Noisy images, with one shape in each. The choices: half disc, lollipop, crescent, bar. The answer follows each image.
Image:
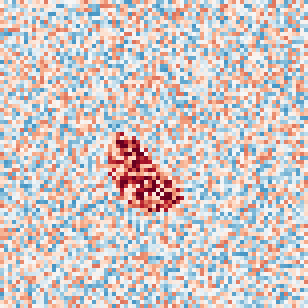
half disc
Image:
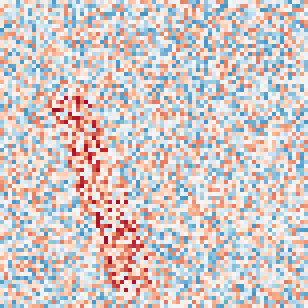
bar
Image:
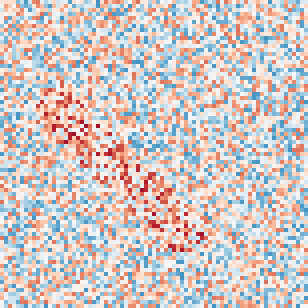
bar
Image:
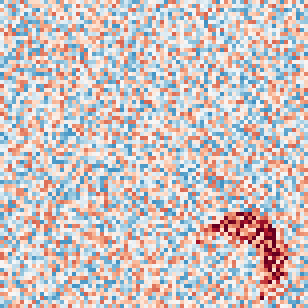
crescent
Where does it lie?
bottom right
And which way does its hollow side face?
down and left
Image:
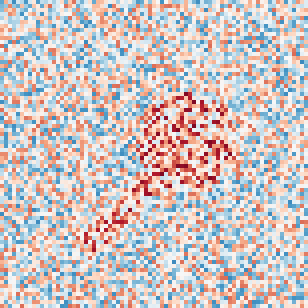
lollipop
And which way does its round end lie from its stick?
up and right
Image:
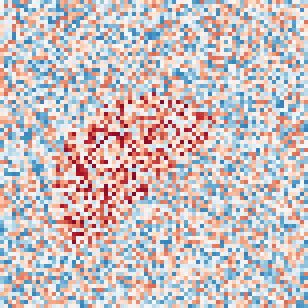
half disc
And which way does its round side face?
up and left
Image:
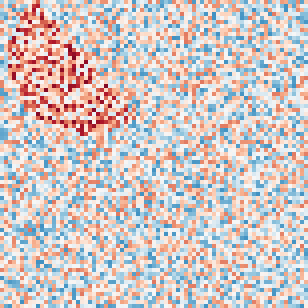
half disc
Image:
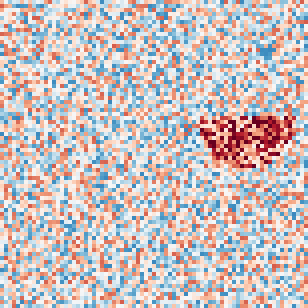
half disc
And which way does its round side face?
down
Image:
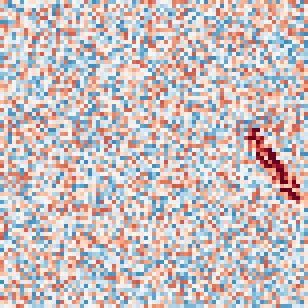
bar
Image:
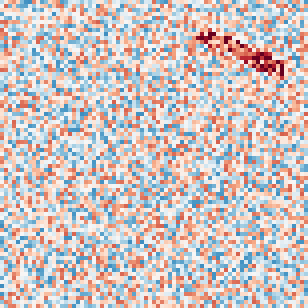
bar
